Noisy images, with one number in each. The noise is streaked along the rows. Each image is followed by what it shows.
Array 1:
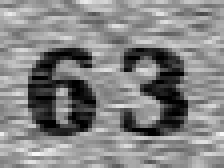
63
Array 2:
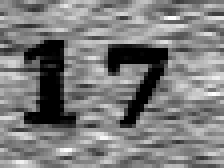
17
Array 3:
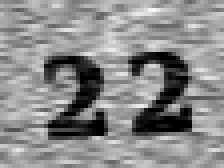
22
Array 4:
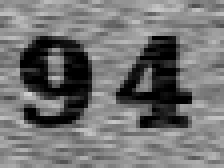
94
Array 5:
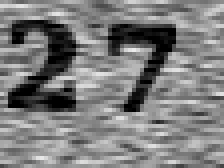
27
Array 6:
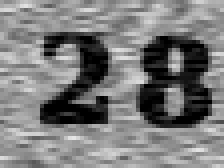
28
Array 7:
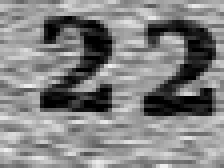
22
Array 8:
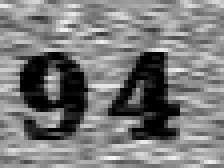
94
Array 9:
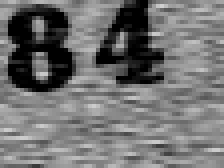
84
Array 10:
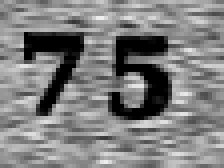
75
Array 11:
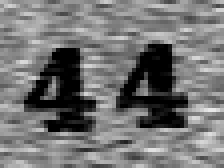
44
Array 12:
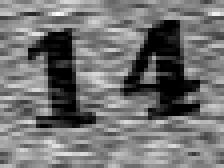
14
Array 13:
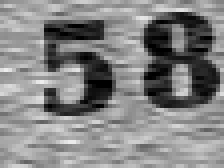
58
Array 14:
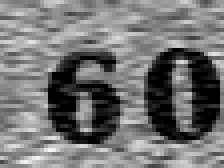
60
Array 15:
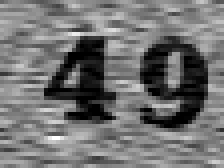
49
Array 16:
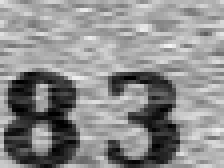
83
